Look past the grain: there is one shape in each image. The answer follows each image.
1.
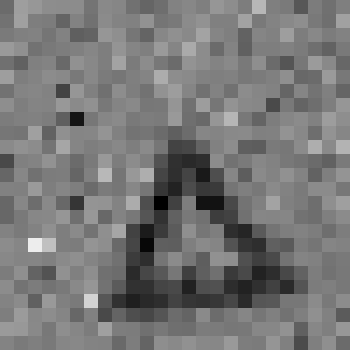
triangle frame
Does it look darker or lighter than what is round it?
darker
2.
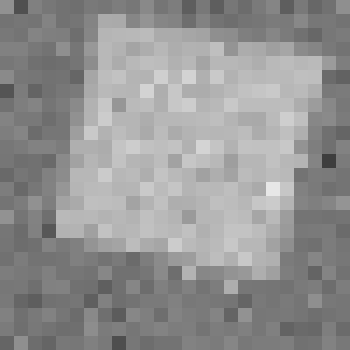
square
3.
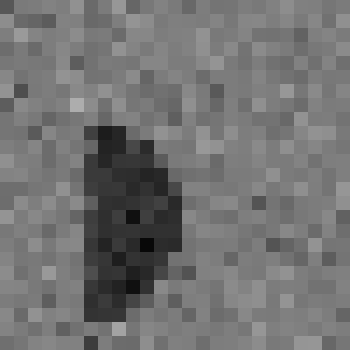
half disc
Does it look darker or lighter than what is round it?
darker
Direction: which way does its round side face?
right
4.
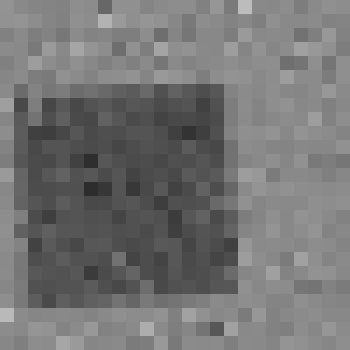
square
